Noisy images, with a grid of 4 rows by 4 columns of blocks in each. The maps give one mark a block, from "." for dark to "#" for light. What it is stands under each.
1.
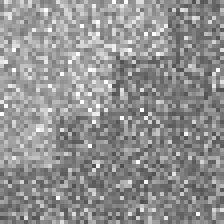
# # # .
# # . .
# . . .
. . . .
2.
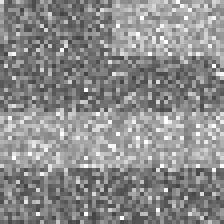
. . # #
. . . .
# # # #
. . . .
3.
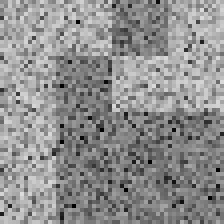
# # . #
# . # #
# . . .
# . . .
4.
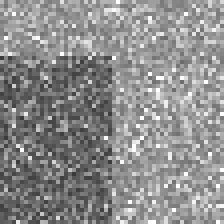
# # # #
. . # #
. . # #
. . # #
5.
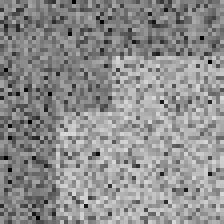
. . . .
. . # #
. # # #
. # # #
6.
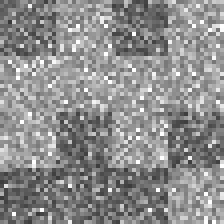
. # . #
# # # #
# . # .
. . . #
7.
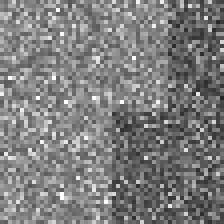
# # # .
# # # .
# # . .
# # . .
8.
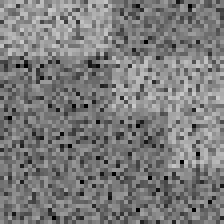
# # . .
. . # #
. . . #
. . . .
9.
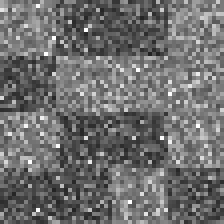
# . . #
. # # #
# . . #
. . # .
